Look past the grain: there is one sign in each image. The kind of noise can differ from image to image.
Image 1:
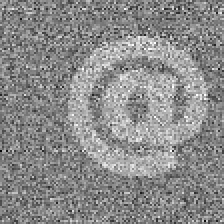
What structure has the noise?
rows of uneven size
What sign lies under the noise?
at sign
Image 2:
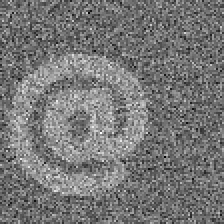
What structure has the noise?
independent entries
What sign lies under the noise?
at sign
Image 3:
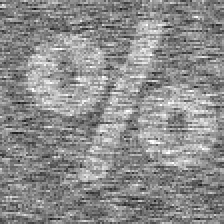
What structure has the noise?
streaked along the rows
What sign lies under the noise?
percent sign
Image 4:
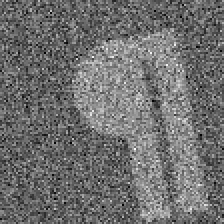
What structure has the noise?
independent entries
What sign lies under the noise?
pilcrow
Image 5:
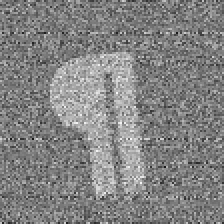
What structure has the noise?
rows of uneven size
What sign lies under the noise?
pilcrow
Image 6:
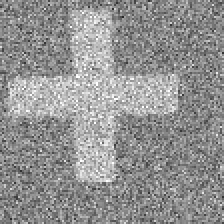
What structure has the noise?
independent entries
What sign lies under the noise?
plus sign
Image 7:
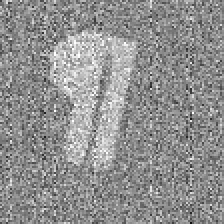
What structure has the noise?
columns of uneven size
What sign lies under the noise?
pilcrow
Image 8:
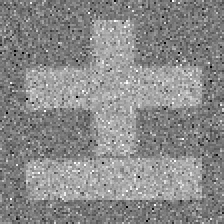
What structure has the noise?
heavy tails
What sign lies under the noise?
plus-minus sign
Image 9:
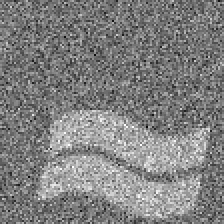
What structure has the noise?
independent entries
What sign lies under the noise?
approximately sign
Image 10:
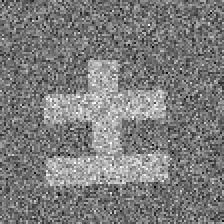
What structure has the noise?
independent entries
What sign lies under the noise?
plus-minus sign
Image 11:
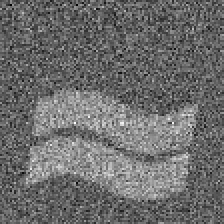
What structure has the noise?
low rank plus noise
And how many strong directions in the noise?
five to eight
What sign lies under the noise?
approximately sign
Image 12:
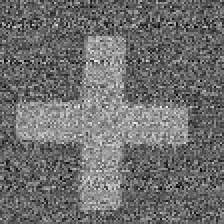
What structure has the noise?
rows of uneven size
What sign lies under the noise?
plus sign
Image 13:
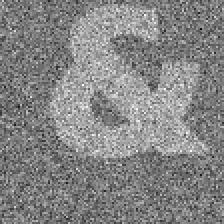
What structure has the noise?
independent entries
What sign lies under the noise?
ampersand
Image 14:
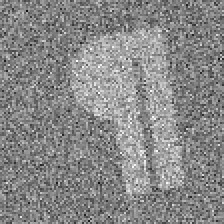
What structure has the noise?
independent entries
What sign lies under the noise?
pilcrow
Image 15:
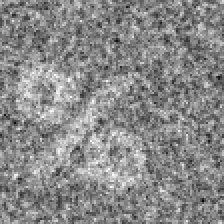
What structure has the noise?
blotchy
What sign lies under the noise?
percent sign
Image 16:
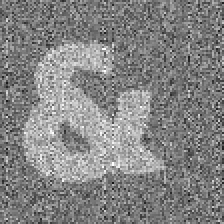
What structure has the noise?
columns of uneven size
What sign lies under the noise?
ampersand
